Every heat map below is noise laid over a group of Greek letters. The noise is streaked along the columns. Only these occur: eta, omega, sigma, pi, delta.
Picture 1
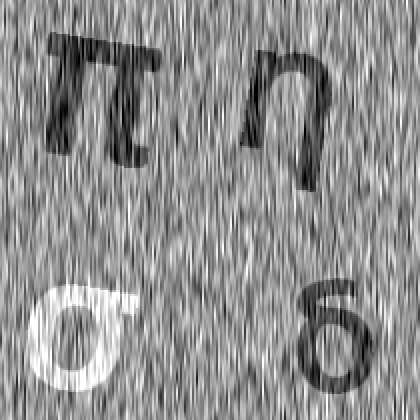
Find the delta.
bottom right
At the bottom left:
sigma
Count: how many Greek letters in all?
4
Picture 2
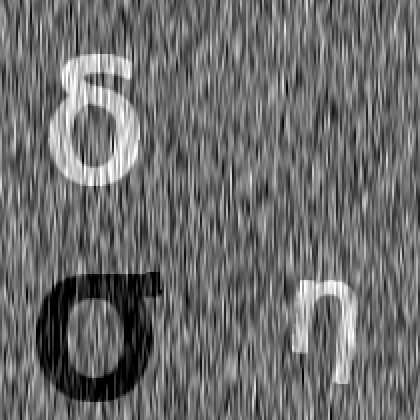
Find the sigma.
bottom left
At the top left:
delta
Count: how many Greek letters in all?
3
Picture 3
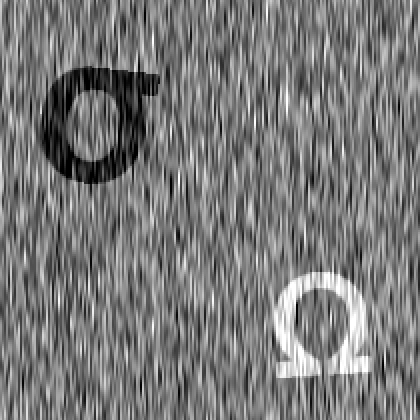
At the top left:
sigma
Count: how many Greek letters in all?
2
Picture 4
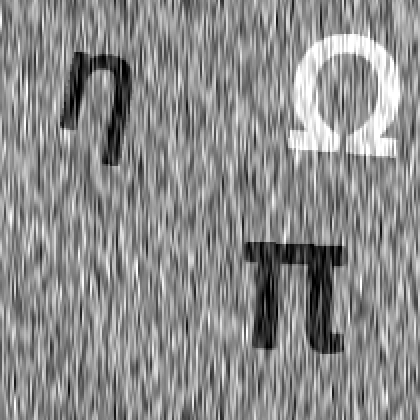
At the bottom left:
nothing
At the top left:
eta
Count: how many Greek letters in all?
3
